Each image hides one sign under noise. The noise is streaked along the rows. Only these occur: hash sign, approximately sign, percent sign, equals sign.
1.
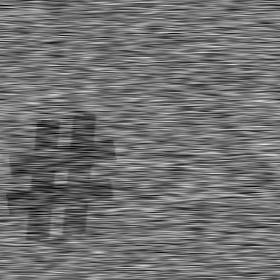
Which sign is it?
hash sign
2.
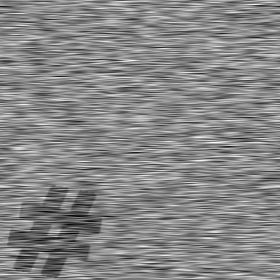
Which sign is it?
hash sign
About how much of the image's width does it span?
a third
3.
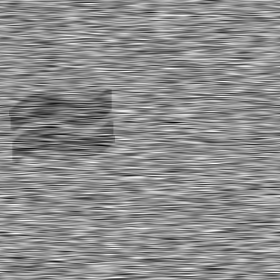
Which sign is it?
approximately sign
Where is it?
middle left
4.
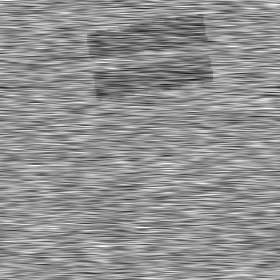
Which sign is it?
equals sign
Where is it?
top middle
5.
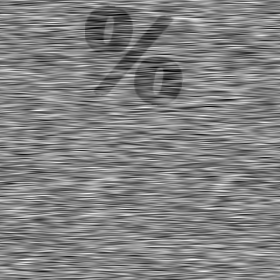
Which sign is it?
percent sign
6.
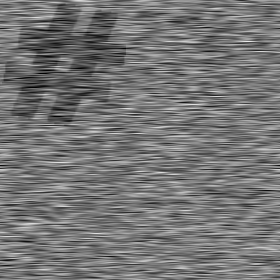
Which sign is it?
hash sign
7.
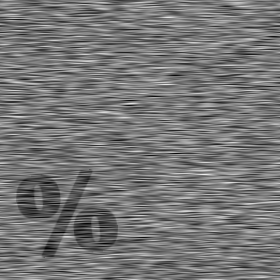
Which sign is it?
percent sign
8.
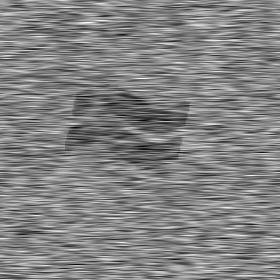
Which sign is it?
approximately sign
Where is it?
centre
